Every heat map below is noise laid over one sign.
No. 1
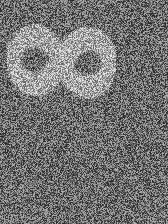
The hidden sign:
infinity sign
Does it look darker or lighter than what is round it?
lighter
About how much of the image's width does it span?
two thirds
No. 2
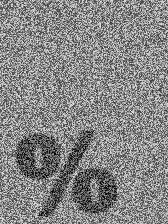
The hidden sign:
percent sign
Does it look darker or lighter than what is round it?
darker
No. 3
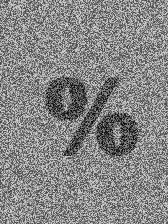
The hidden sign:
percent sign
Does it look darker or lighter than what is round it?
darker
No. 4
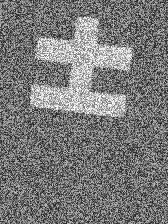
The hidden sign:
plus-minus sign
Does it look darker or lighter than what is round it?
lighter
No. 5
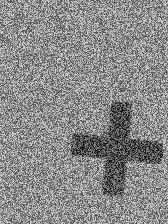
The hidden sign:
plus sign
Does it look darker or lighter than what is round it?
darker
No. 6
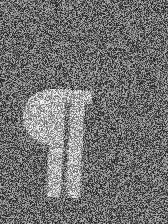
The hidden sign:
pilcrow
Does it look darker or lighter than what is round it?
lighter
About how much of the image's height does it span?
half
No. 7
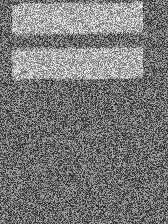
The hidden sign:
equals sign
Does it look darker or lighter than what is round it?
lighter
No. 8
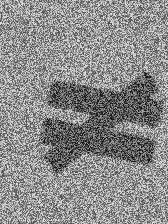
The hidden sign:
not-equal sign
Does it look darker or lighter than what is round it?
darker
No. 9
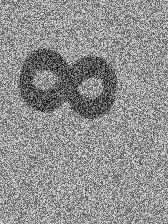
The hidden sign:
infinity sign
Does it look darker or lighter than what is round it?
darker
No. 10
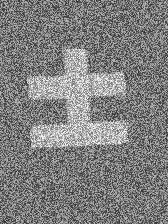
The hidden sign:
plus-minus sign
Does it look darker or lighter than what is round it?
lighter
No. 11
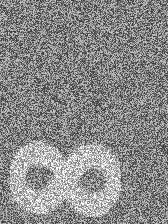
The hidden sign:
infinity sign
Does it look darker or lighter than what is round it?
lighter
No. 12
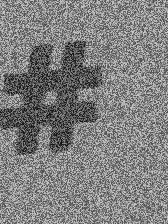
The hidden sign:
hash sign
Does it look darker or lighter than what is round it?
darker
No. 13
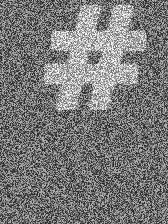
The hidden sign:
hash sign
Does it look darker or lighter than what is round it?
lighter
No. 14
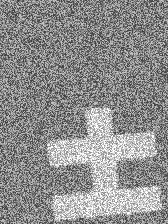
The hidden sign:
plus-minus sign
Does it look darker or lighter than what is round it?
lighter
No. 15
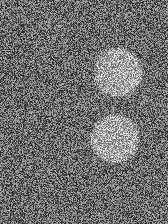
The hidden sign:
colon
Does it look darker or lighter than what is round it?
lighter
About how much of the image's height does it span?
half
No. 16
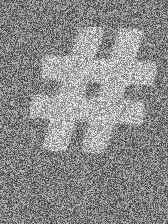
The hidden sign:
hash sign
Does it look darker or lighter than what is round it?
lighter
